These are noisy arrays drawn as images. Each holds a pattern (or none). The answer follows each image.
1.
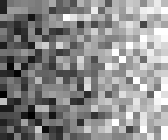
a smooth slope
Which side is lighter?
right
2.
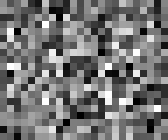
only noise
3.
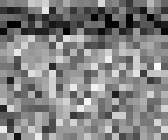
one horizontal stripe
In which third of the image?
top
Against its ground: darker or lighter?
darker
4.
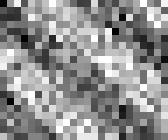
diagonal stripes
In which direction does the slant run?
top left to bottom right
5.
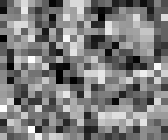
rings round one point
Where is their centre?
top right
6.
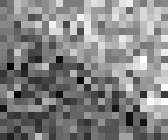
a sharp edge
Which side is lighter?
top right
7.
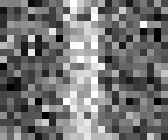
one vertical stripe
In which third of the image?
middle
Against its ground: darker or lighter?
lighter
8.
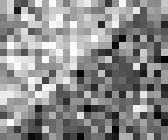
a sharp edge
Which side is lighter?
top left
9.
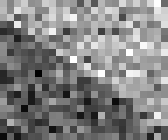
a sharp edge
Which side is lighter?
top right
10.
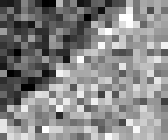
a sharp edge
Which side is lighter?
bottom right
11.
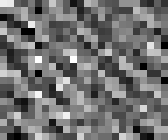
diagonal stripes
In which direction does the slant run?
top left to bottom right
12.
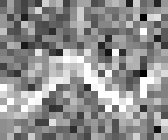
a wavy band
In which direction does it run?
left to right
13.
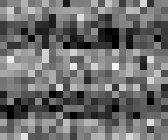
horizontal stripes
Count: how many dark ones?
2
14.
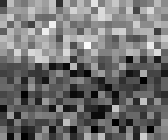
a sharp edge
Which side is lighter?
top
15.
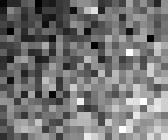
a smooth slope
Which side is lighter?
bottom right
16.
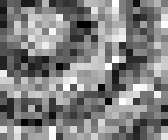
rings round one point
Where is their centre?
top left
